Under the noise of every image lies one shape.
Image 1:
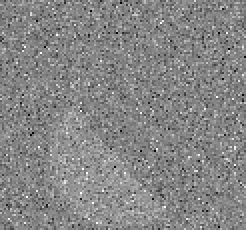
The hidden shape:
half disc
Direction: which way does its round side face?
down and left
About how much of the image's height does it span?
half
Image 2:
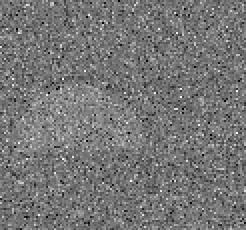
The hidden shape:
half disc
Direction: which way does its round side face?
up
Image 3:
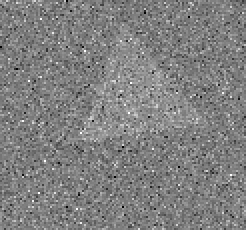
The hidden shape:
triangle
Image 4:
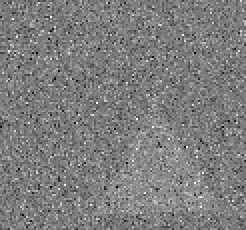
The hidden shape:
triangle
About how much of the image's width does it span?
half
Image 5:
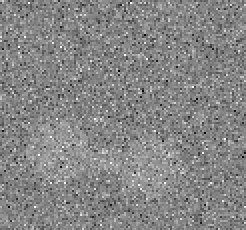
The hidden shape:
dumbbell
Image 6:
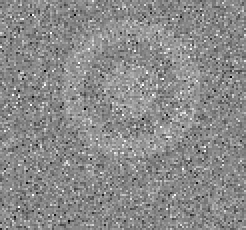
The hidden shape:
bullseye
